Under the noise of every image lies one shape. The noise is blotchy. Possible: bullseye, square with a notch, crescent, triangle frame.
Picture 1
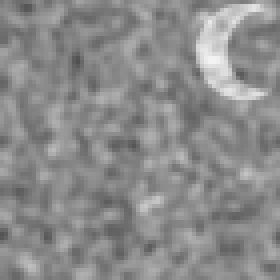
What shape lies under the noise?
crescent
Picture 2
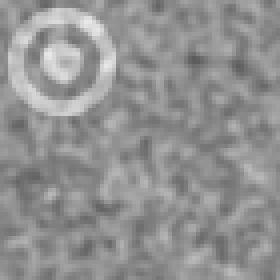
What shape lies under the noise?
bullseye
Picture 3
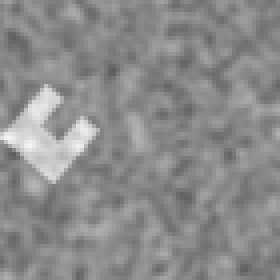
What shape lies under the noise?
square with a notch
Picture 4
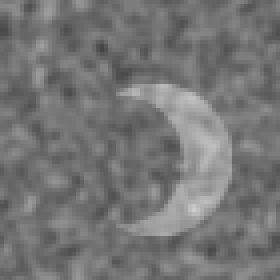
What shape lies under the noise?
crescent
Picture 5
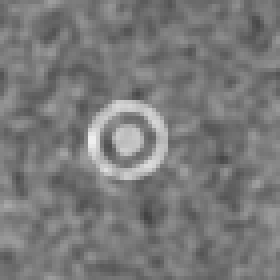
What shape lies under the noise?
bullseye
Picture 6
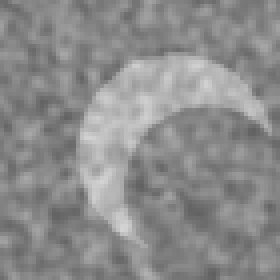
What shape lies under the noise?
crescent
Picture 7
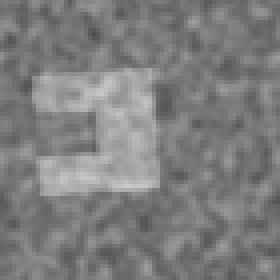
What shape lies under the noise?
square with a notch
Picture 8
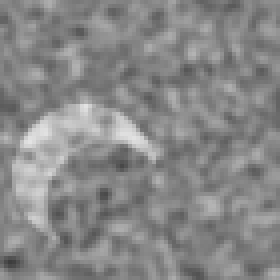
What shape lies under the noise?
crescent
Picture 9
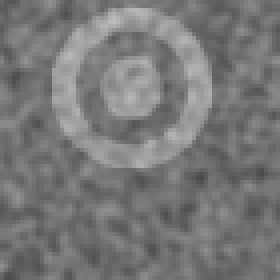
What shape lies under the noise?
bullseye
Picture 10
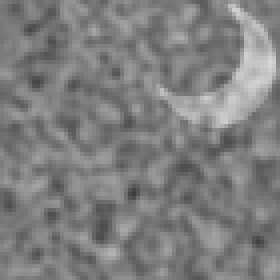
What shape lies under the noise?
crescent
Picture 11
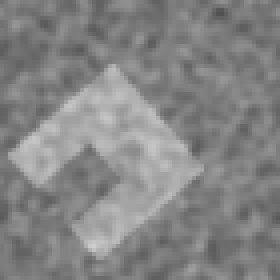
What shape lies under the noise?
square with a notch
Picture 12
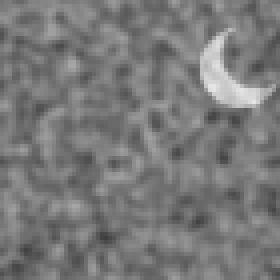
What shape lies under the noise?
crescent
